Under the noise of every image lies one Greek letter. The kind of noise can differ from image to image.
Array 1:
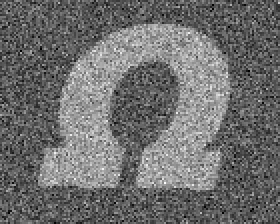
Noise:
independent entries
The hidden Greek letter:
omega
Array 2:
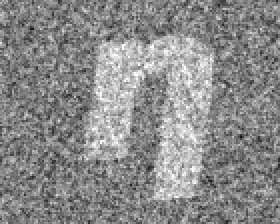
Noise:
blotchy
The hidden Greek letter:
eta
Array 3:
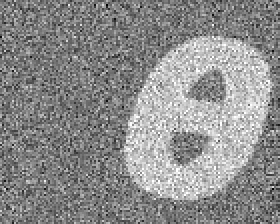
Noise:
low rank plus noise
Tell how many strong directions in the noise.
three or four
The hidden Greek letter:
theta
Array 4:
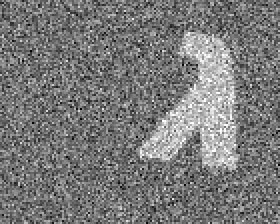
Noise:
independent entries
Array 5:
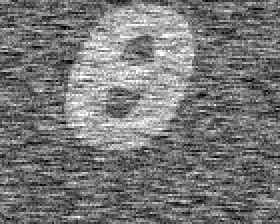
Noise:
streaked along the rows
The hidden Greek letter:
theta
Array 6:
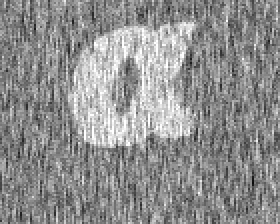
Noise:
streaked along the columns
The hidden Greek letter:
alpha
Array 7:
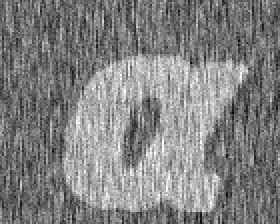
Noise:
streaked along the columns
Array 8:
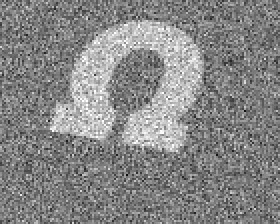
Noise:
low rank plus noise
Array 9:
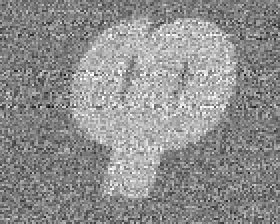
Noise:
rows of uneven size
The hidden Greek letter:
phi
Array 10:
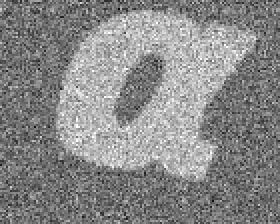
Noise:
low rank plus noise
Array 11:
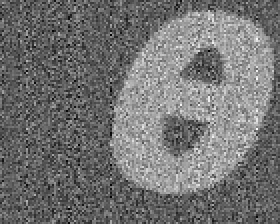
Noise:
columns of uneven size
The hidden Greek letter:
theta
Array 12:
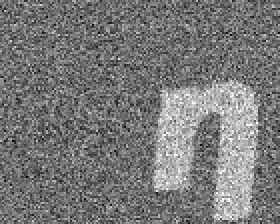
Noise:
low rank plus noise
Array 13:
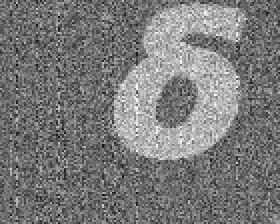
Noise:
columns of uneven size
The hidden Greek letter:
delta
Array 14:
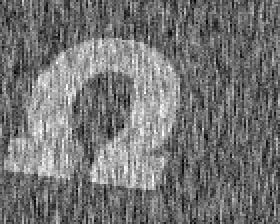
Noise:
streaked along the columns
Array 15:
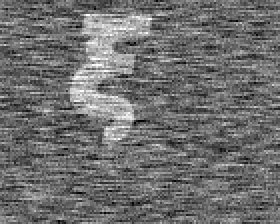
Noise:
streaked along the rows
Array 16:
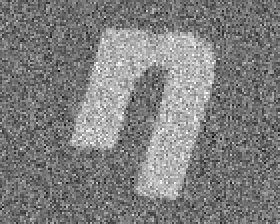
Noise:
low rank plus noise
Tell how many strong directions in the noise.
five to eight
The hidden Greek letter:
eta
